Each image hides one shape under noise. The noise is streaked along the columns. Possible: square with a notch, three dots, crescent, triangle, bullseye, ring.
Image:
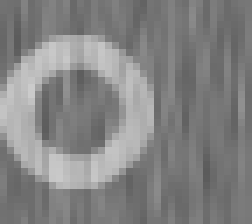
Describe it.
light ring
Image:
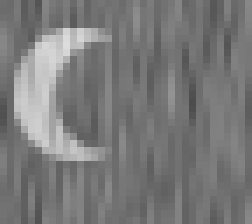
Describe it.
light crescent
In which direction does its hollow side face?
right
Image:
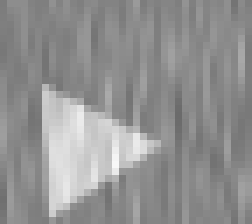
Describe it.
light triangle
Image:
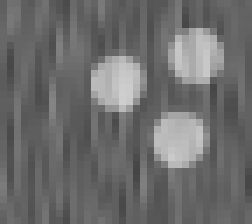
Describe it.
light three dots
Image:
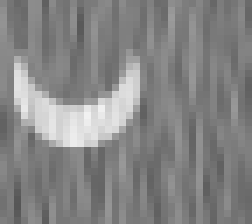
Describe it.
light crescent
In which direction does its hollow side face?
up
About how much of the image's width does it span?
half
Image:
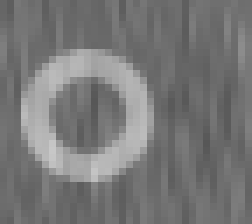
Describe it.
light ring
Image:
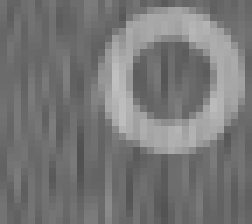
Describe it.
light ring
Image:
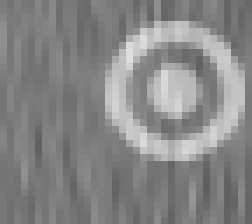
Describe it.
light bullseye
